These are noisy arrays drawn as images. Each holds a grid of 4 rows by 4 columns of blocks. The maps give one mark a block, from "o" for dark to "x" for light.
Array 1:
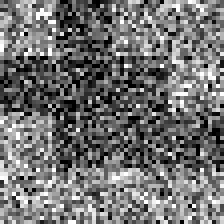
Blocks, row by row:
x o x x
o o o x
x o o o
x x x x
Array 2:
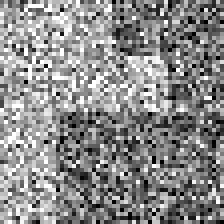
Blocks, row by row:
x x o o
x x x o
x o o o
x o o o
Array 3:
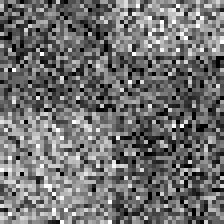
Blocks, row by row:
o o x x
o o o o
x x o o
x x o o
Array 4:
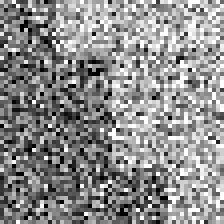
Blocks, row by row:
o x x x
o o x x
o o x x
o o o x
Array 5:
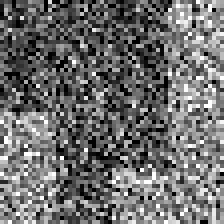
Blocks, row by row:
o o o x
o o o x
x o o x
x o x x
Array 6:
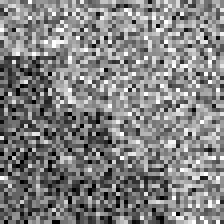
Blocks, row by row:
x x x x
o x x x
o o x x
o o o x
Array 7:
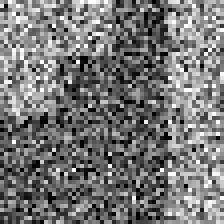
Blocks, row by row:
x x o x
x o o x
o o o x
o o o x
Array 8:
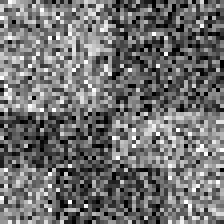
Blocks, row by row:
x x o o
x x o o
o o x x
x o o x
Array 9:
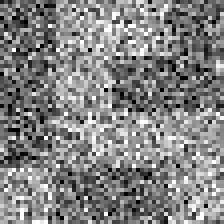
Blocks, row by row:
o x x o
o x o o
o x x x
x o o x
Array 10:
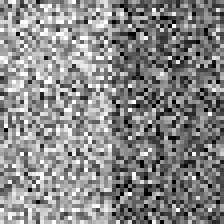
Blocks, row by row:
x x o o
x x o o
x x o o
x x o o
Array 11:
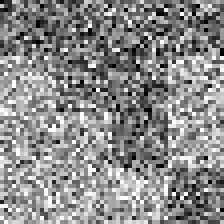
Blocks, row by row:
o o o o
x o o x
x x o x
x x x o
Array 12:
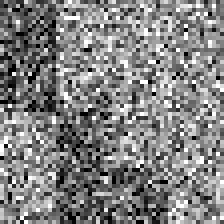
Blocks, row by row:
o x x x
o x x x
x o x x
x o o x
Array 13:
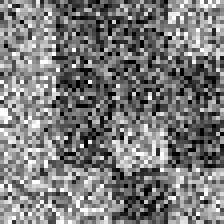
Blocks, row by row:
x o o x
x o o o
x o x o
x x o x
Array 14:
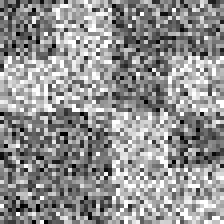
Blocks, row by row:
o x o o
x x o x
o o x o
o o x x
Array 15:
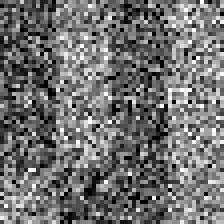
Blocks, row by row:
o x o x
o x o x
o x o x
x o o x
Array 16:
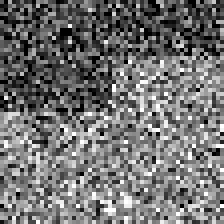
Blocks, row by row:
o o o o
o o x x
x x x x
x x x x
